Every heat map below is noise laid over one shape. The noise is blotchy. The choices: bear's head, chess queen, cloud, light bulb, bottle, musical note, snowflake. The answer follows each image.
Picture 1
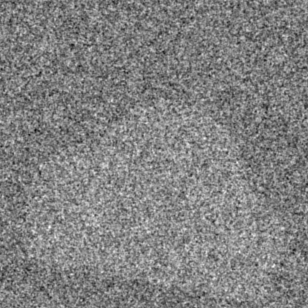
cloud
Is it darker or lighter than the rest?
lighter
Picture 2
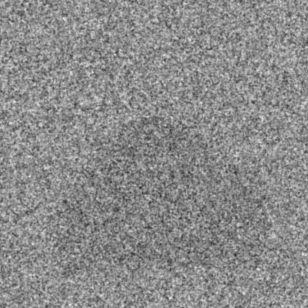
cloud
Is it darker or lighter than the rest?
darker
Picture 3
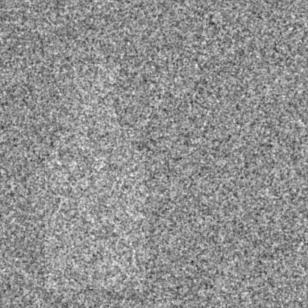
bottle
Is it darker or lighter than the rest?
lighter
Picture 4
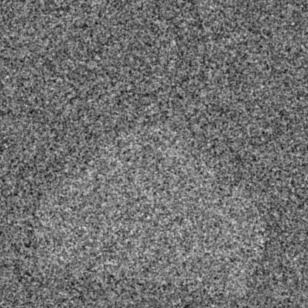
cloud
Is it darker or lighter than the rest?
lighter
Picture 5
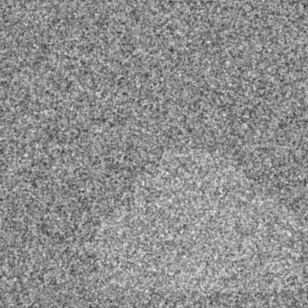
cloud
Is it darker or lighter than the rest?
lighter
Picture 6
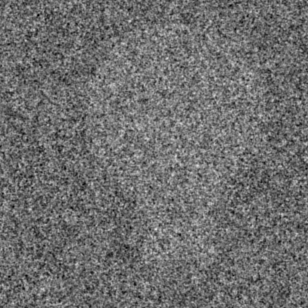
light bulb
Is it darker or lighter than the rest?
lighter
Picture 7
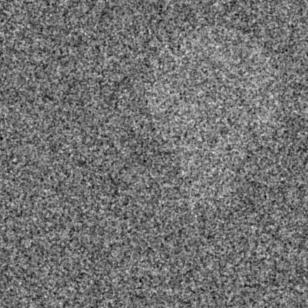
light bulb
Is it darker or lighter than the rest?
lighter
